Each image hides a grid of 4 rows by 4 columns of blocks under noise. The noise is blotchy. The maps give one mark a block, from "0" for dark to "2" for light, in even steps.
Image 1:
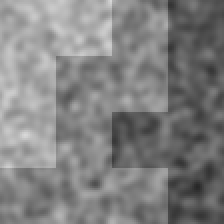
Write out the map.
2 2 1 0
2 1 1 0
2 1 0 0
1 1 1 0
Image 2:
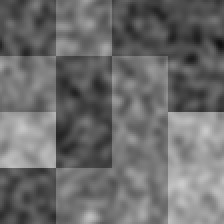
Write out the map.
0 1 0 0
1 0 1 0
2 0 1 2
0 1 1 2
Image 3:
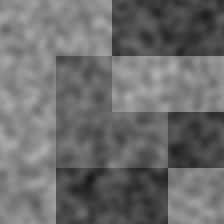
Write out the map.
2 2 0 0
2 1 2 2
2 1 1 0
2 0 0 2
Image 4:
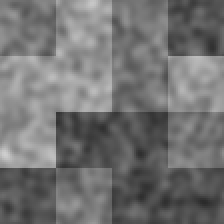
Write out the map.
1 2 1 0
2 2 1 2
2 0 0 1
0 1 0 0
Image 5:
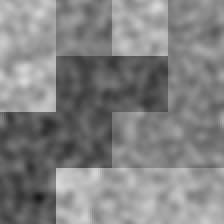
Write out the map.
2 1 2 1
2 0 0 1
0 0 1 1
0 2 2 2
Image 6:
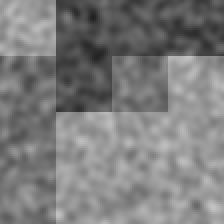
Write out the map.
2 0 0 0
1 0 1 2
1 2 2 2
1 2 2 2
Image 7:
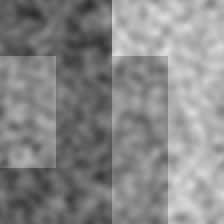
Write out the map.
0 0 2 2
1 0 1 2
1 0 1 2
0 0 1 2
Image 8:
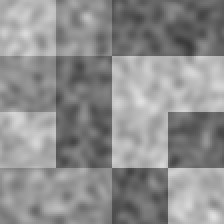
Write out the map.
2 1 0 0
1 0 2 2
2 0 2 0
1 1 0 2
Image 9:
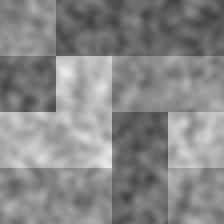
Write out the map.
1 0 0 0
0 2 1 1
2 2 0 2
1 1 0 1
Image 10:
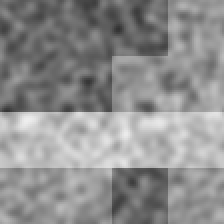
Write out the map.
0 0 0 1
0 0 1 1
2 2 2 2
1 1 0 1
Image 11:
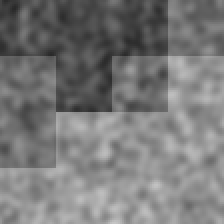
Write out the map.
0 0 0 1
1 0 1 2
1 2 2 2
2 2 2 2
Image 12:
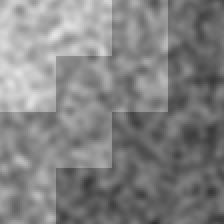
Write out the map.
2 2 1 0
2 1 1 0
1 1 0 0
1 0 0 0
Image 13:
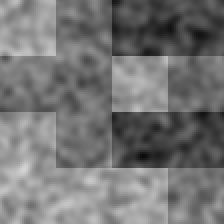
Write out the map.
2 1 0 0
1 1 2 1
2 1 0 0
2 2 2 1
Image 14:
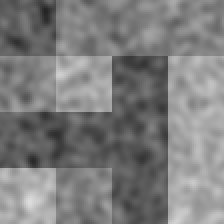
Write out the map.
0 1 1 1
1 2 0 2
0 0 0 2
2 1 0 2
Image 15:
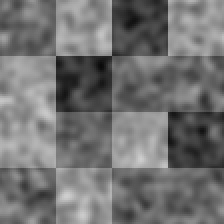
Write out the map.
1 2 0 2
2 0 1 1
2 1 2 0
1 2 1 1
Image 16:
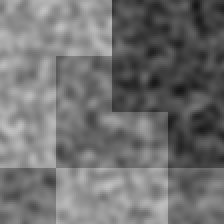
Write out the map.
2 2 0 0
2 1 0 0
2 1 1 0
1 2 2 1
